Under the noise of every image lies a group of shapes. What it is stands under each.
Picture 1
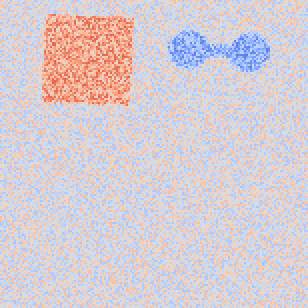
top left: red square; top right: blue dumbbell
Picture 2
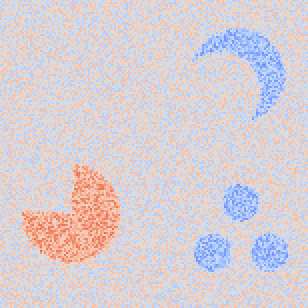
top right: blue crescent; bottom left: red disc with a wedge cut out; bottom right: blue three dots
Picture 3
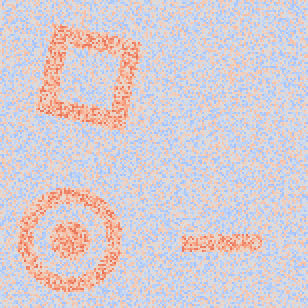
top left: red square frame; bottom left: red bullseye; bottom right: red bar
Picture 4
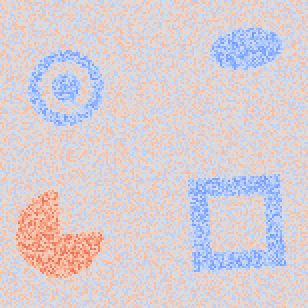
top left: blue bullseye; top right: blue ellipse; bottom left: red disc with a wedge cut out; bottom right: blue square frame
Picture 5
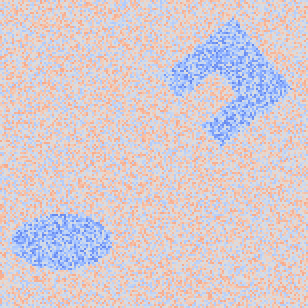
top right: blue square with a notch; bottom left: blue ellipse
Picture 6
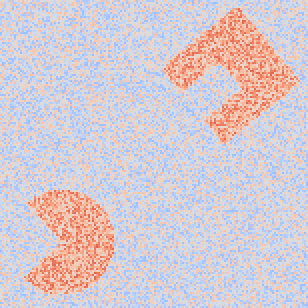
top right: red square with a notch; bottom left: red disc with a wedge cut out
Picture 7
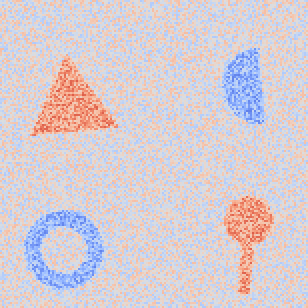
top left: red triangle; top right: blue half disc; bottom left: blue ring; bottom right: red lollipop
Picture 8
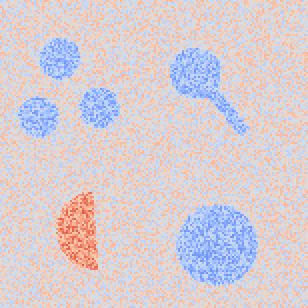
top left: blue three dots; top right: blue lollipop; bottom left: red half disc; bottom right: blue disc
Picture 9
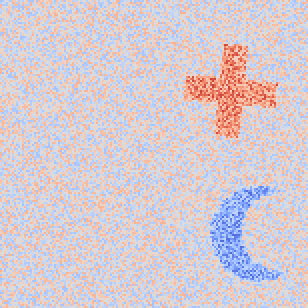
top right: red cross; bottom right: blue crescent
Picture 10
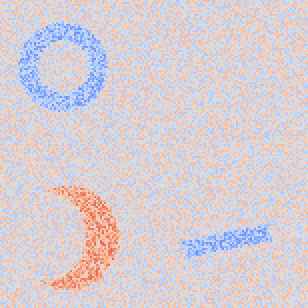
top left: blue ring; bottom left: red crescent; bottom right: blue bar
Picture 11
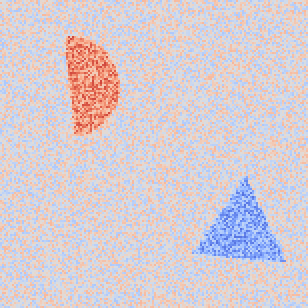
top left: red half disc; bottom right: blue triangle
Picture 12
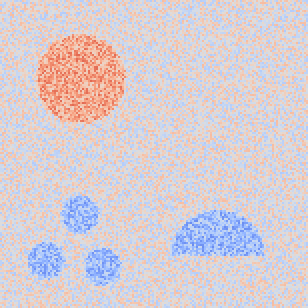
top left: red disc; bottom left: blue three dots; bottom right: blue half disc
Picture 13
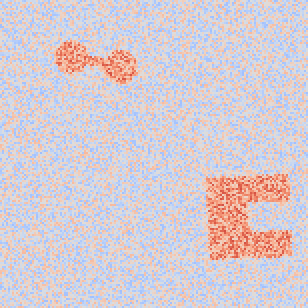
top left: red dumbbell; bottom right: red square with a notch
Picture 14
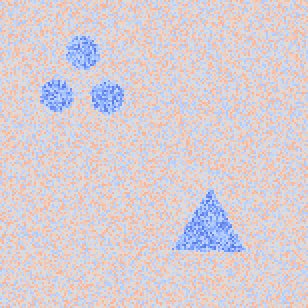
top left: blue three dots; bottom right: blue triangle
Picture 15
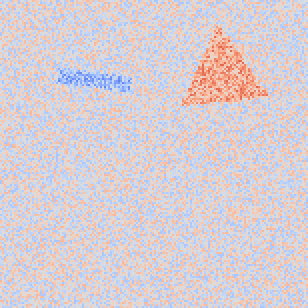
top left: blue bar; top right: red triangle
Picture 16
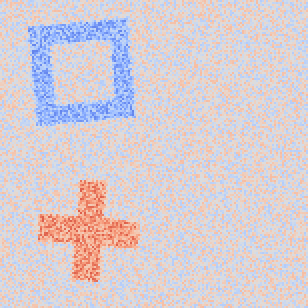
top left: blue square frame; bottom left: red cross
